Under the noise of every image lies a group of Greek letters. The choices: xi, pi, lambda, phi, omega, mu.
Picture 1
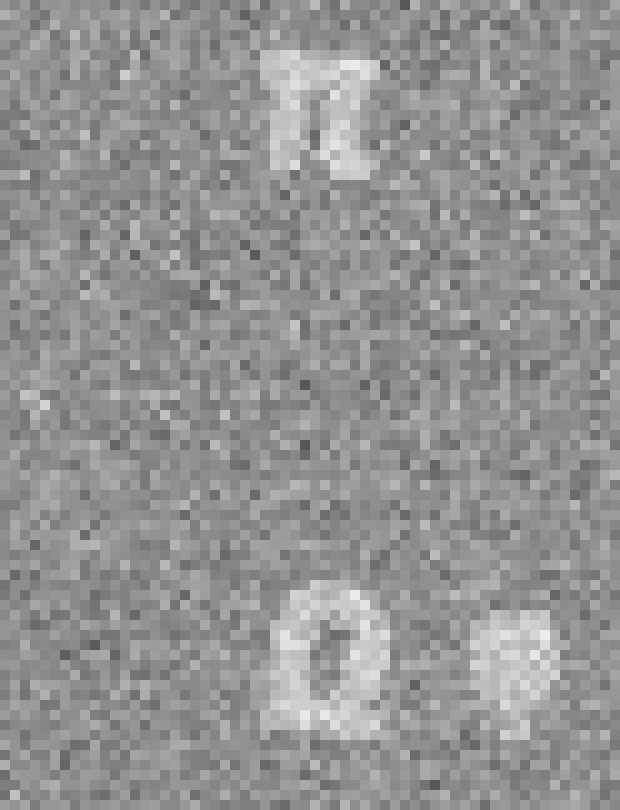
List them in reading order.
top middle: light pi; bottom middle: light omega; bottom right: light phi
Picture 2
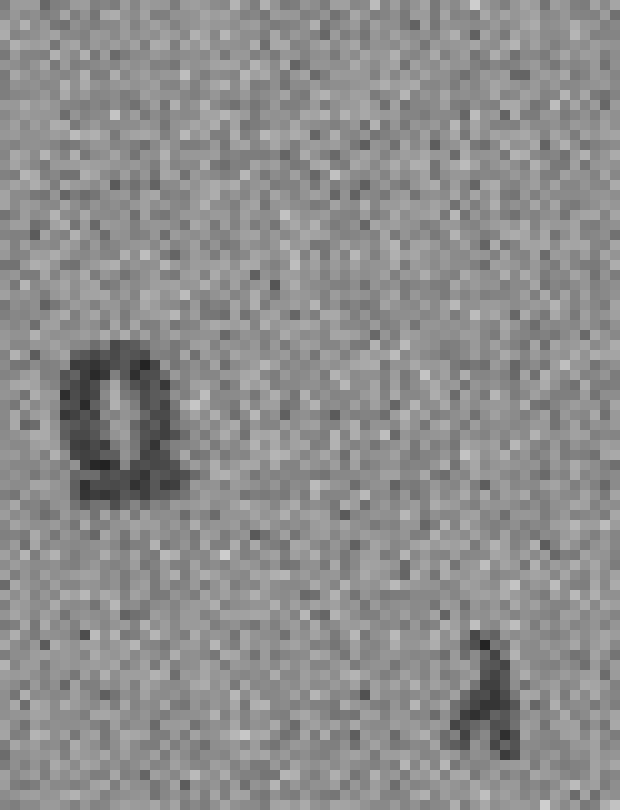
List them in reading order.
middle left: dark omega; bottom right: dark lambda
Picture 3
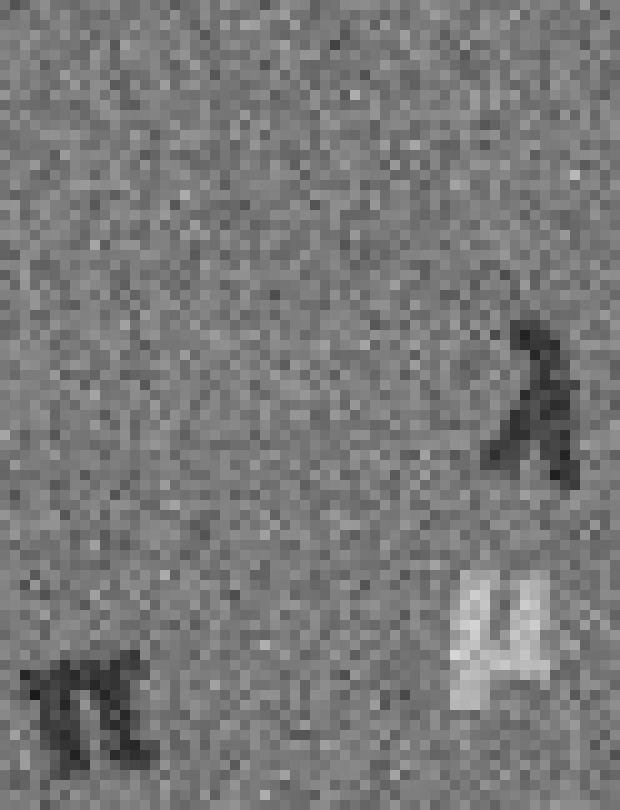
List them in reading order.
middle right: dark lambda; bottom left: dark pi; bottom right: light mu
